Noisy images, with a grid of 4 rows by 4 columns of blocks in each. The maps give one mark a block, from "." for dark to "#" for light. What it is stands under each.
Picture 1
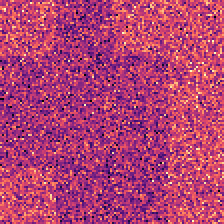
# . # #
. . . #
. . . #
# . . #
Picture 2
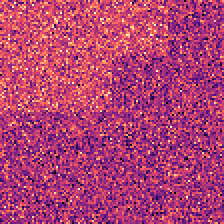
# # # .
# # . .
. . . .
. . . .
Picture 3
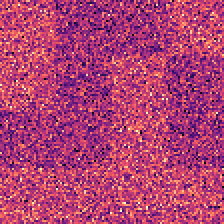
# . . #
# . # .
. . # .
# # # #
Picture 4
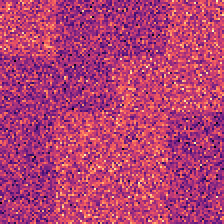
# . . #
. . # #
. # # .
. # # .
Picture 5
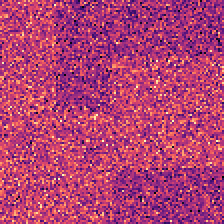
# . . .
# . # #
# # # #
# # . .
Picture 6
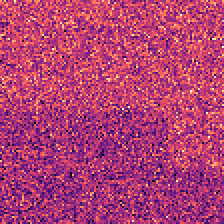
# # # #
# # # #
. . . #
. . . .
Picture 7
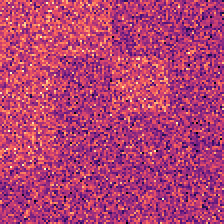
# # . .
# . # .
# . . .
. . . .
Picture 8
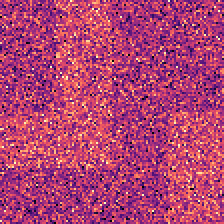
. # . .
. # . .
# # . #
. . . #
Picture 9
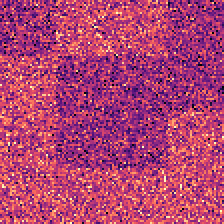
. # # .
# . . .
# . . #
# # # #
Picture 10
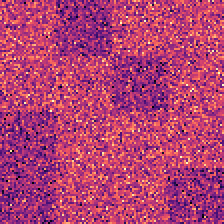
# . # #
# # . #
. # # #
. # # .
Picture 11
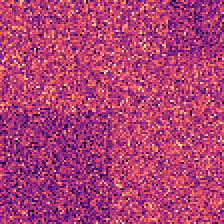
# # # .
# # # #
. . # #
. . # #
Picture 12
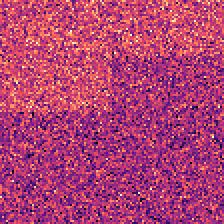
# # # #
# # . .
. . . .
. . . .
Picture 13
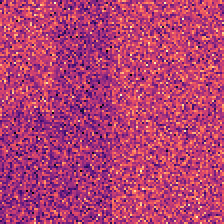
# . # #
# . # #
. . # #
. . # #
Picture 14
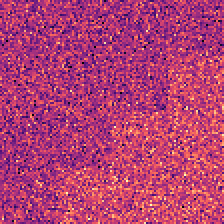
. . . .
. . . #
. . # #
. # # #
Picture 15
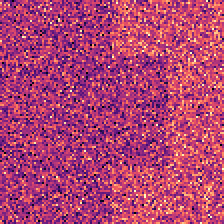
. . # #
. . . #
. . . #
. . # #
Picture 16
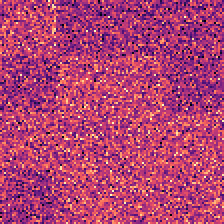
# . . .
. # # .
# # # #
. # # #
